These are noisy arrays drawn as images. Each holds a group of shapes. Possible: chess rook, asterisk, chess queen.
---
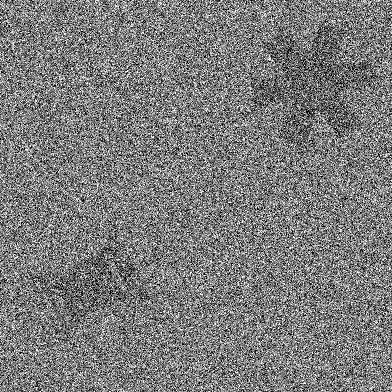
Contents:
top right: asterisk; bottom left: chess rook
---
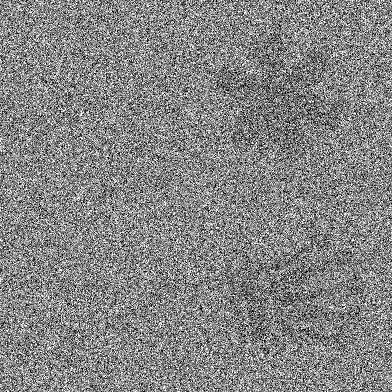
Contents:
top right: asterisk; bottom right: chess queen
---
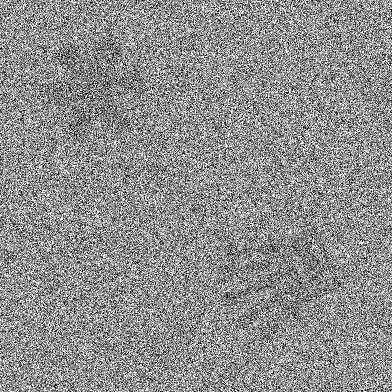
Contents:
top left: asterisk; bottom right: chess queen
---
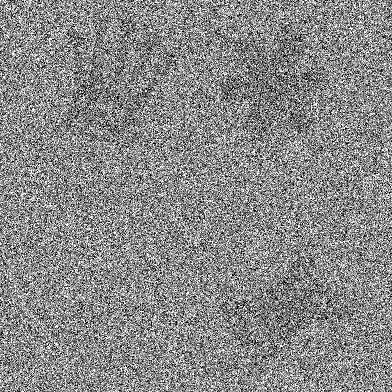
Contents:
top left: chess queen; top right: asterisk; bottom right: chess rook
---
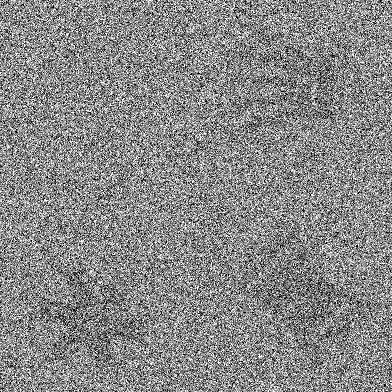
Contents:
top right: chess queen; bottom left: asterisk; bottom right: chess rook
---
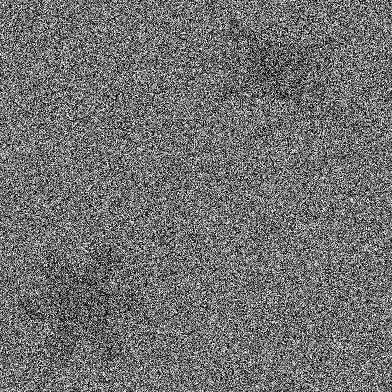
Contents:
top right: chess rook; bottom left: asterisk
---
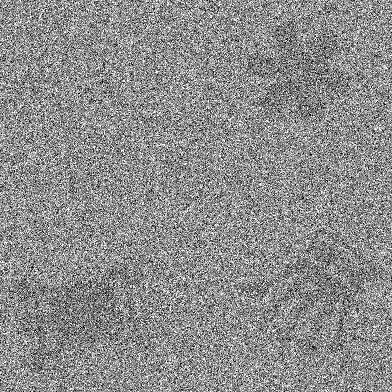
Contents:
top right: asterisk; bottom left: chess rook; bottom right: chess queen
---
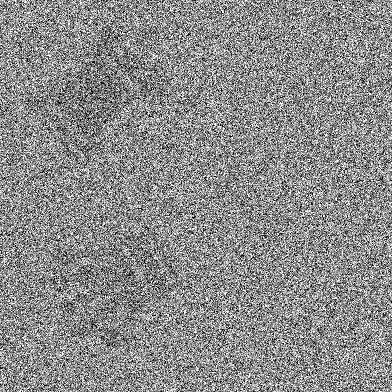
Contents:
top left: chess rook; bottom left: chess queen
